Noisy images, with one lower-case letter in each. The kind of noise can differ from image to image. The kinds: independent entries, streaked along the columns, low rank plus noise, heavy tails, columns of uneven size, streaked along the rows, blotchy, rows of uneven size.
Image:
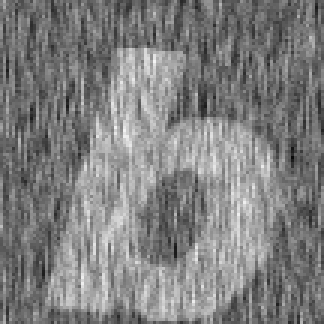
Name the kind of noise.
streaked along the columns
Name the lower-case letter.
b
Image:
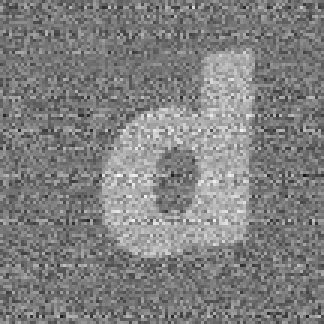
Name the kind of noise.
rows of uneven size
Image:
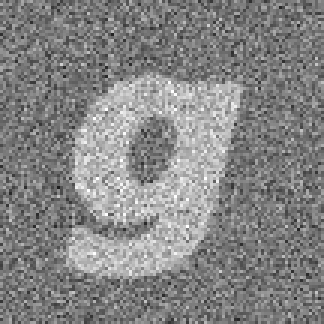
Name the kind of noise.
low rank plus noise
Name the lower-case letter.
g
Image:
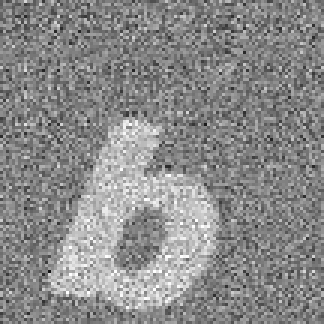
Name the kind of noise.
low rank plus noise
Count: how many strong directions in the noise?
three or four
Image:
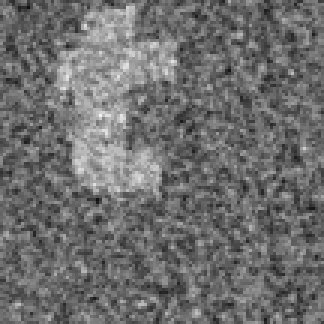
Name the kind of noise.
blotchy
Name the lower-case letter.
t
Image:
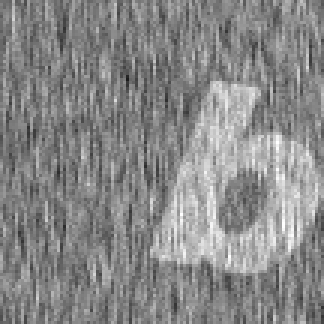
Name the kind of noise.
streaked along the columns
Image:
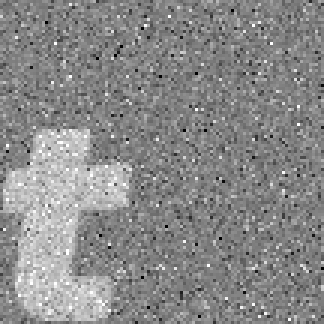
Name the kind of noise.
heavy tails
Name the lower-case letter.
t
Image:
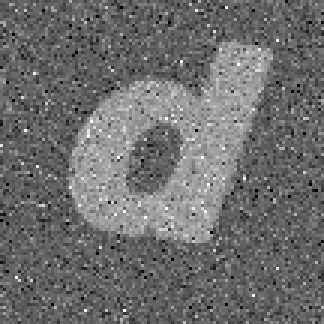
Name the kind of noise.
heavy tails
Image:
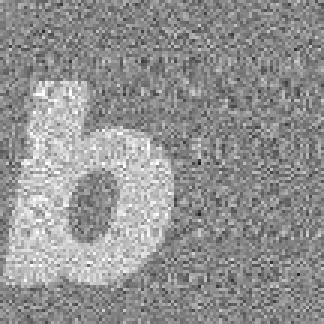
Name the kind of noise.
low rank plus noise
